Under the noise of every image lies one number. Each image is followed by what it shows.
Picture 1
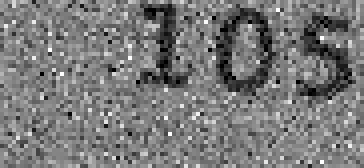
105
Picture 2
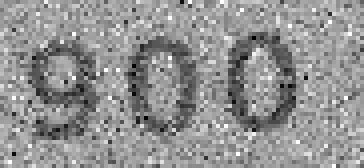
900
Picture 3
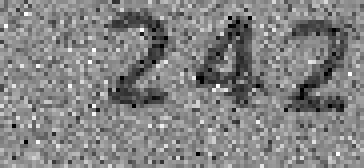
242
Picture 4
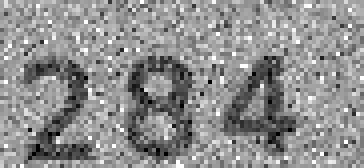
284
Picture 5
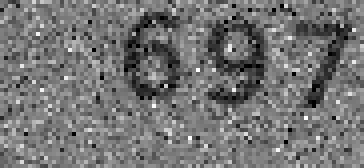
697
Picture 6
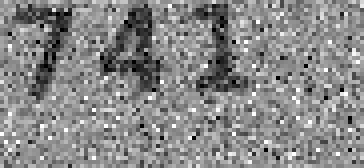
741
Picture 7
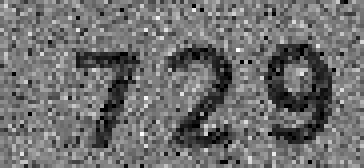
729
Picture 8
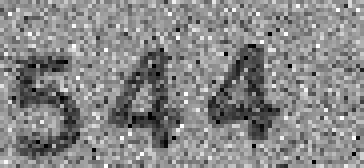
544
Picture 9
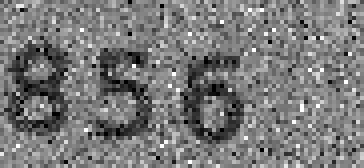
856
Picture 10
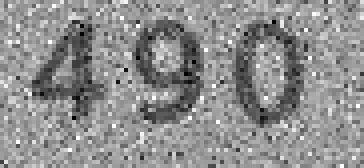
490
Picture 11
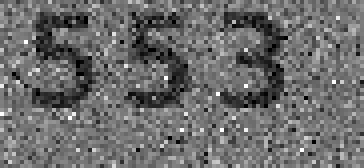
553
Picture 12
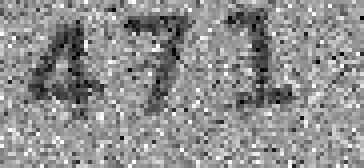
471
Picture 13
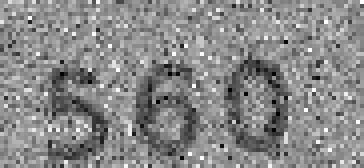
560
